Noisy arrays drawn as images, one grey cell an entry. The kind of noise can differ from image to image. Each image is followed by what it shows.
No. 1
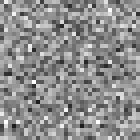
independent entries
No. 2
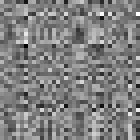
low rank plus noise
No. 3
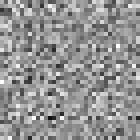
low rank plus noise
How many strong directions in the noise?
three or four
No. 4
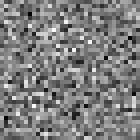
independent entries
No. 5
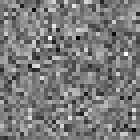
independent entries
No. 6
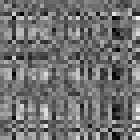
low rank plus noise
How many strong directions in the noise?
one
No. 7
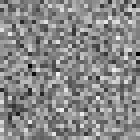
independent entries
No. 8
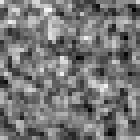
blotchy
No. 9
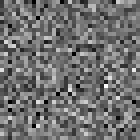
low rank plus noise
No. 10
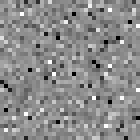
heavy tails
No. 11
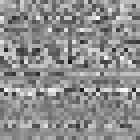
rows of uneven size
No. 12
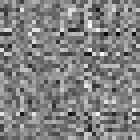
low rank plus noise
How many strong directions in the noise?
three or four
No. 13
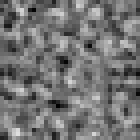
blotchy
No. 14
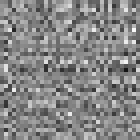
low rank plus noise
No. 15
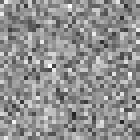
independent entries
